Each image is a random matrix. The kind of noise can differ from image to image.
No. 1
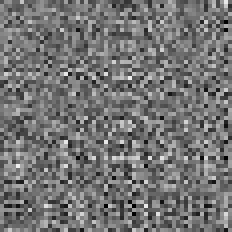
low rank plus noise
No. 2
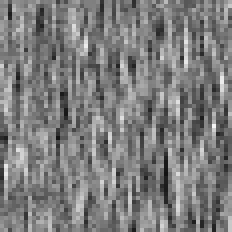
streaked along the columns
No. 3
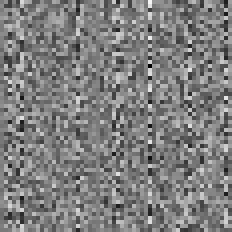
columns of uneven size
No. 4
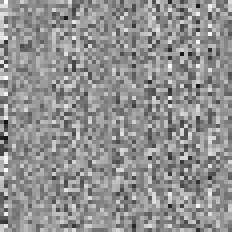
columns of uneven size
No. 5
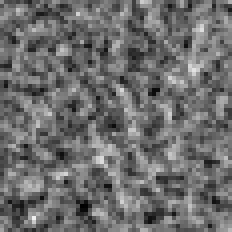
blotchy
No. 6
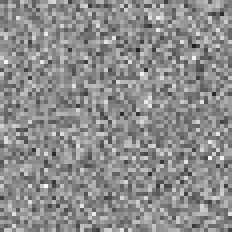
independent entries
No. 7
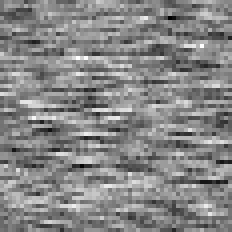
streaked along the rows
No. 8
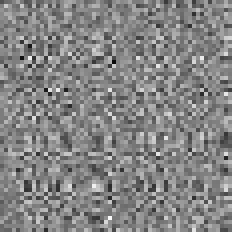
low rank plus noise
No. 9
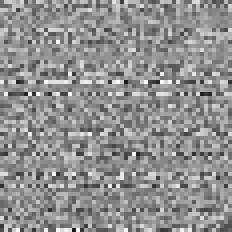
rows of uneven size
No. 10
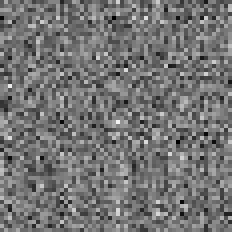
low rank plus noise
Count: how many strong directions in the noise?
three or four
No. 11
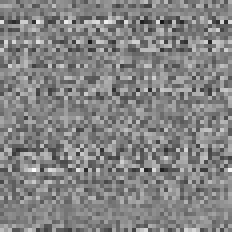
rows of uneven size
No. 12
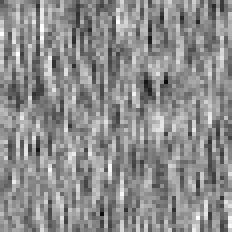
streaked along the columns
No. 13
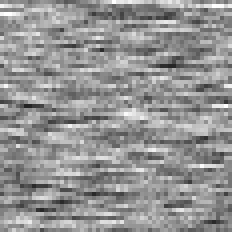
streaked along the rows
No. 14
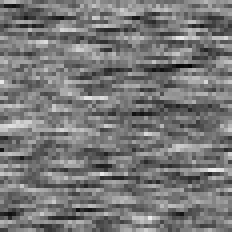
streaked along the rows
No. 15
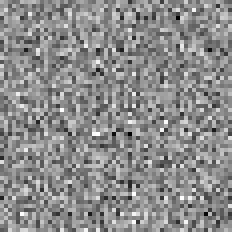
low rank plus noise
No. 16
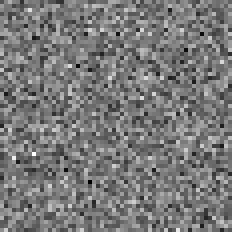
independent entries
